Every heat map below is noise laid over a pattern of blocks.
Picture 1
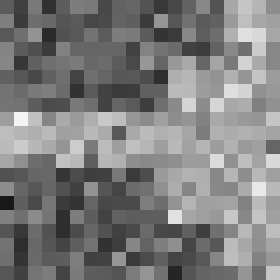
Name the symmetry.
top and bottom mirror each other
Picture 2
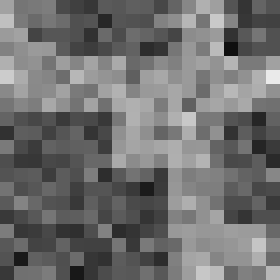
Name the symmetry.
mirrored about the diagonal from the bottom left
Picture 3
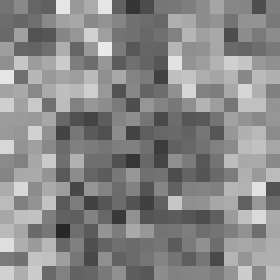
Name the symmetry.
left and right mirror each other
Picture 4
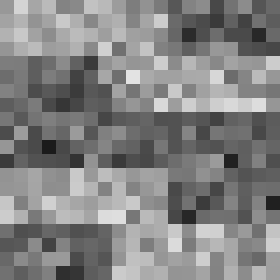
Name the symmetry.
the same after a half turn
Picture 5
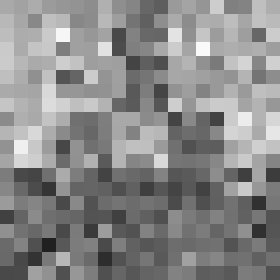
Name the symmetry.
left and right mirror each other
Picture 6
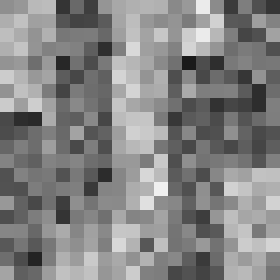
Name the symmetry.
the same after a half turn
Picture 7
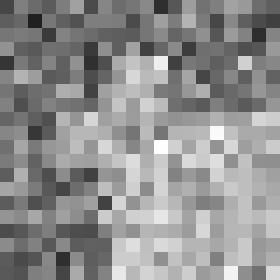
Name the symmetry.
mirrored about the diagonal from the top left
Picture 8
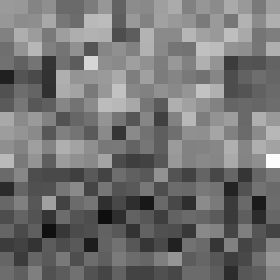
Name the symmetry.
left and right mirror each other
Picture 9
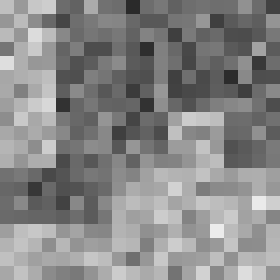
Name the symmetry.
no symmetry
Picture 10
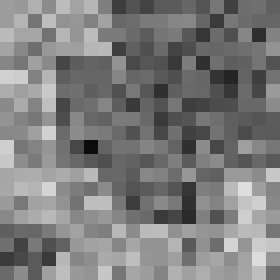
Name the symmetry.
mirrored about the diagonal from the bottom left
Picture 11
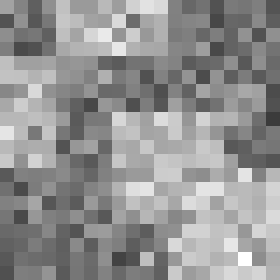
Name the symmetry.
mirrored about the diagonal from the top left
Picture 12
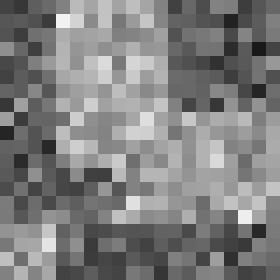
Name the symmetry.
mirrored about the diagonal from the bottom left
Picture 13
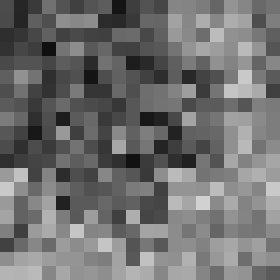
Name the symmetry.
mirrored about the diagonal from the top left
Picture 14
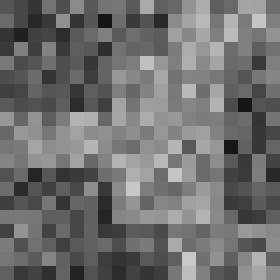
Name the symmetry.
top and bottom mirror each other
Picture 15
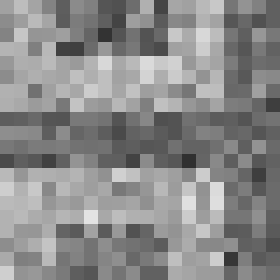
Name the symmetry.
top and bottom mirror each other
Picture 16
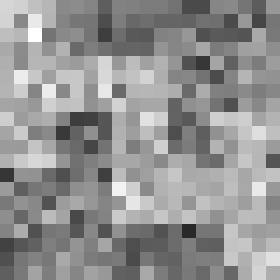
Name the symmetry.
the same after a half turn
